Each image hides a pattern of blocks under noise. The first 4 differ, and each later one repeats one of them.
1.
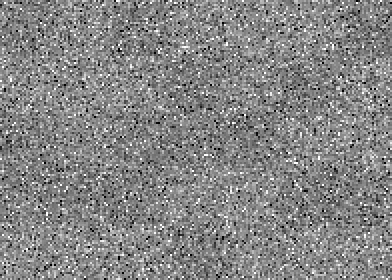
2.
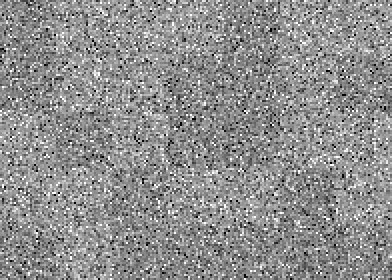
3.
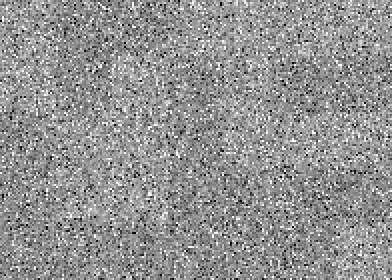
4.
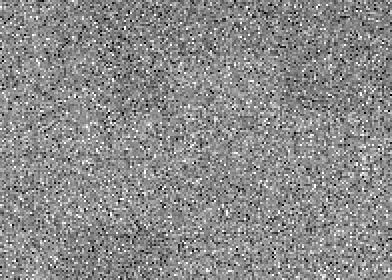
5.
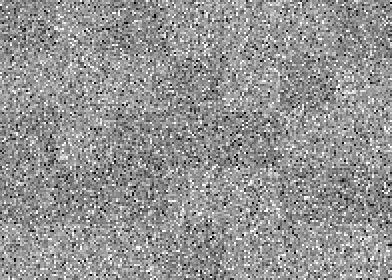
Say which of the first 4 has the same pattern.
1
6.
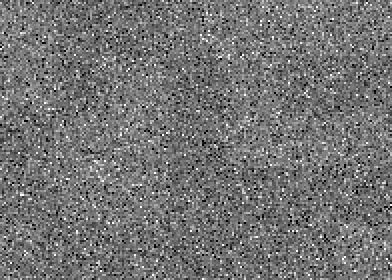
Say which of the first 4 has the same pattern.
3
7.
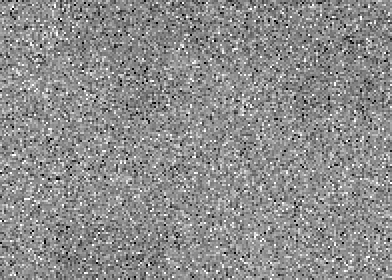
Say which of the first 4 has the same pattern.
4
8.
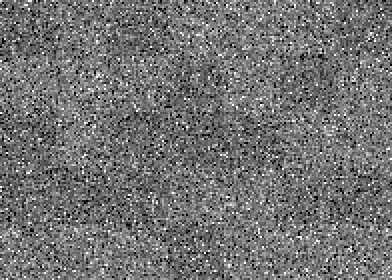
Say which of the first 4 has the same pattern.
1
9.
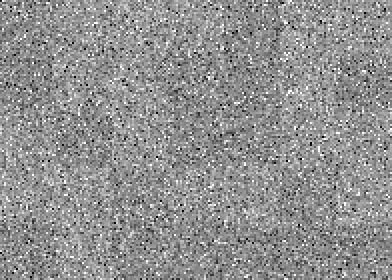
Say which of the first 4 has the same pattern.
2
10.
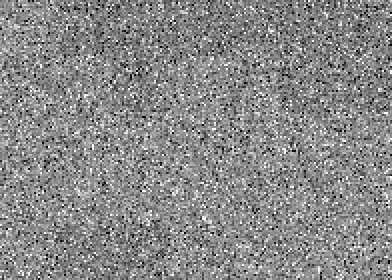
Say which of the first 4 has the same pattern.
4
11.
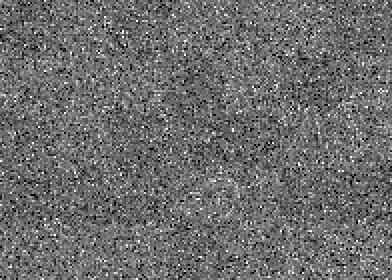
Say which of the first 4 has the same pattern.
1
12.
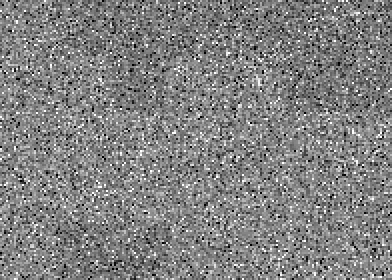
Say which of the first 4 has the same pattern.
4
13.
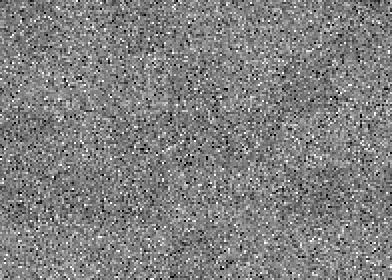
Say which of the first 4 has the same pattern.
1
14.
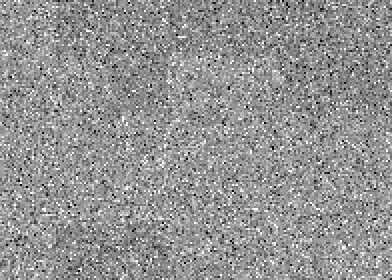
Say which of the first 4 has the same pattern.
4
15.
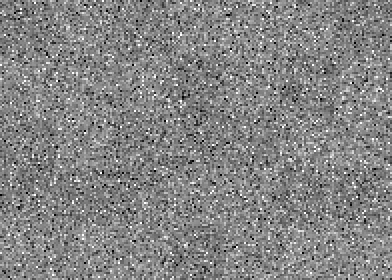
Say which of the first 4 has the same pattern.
1
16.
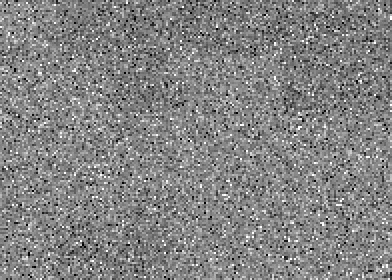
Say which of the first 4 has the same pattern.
4
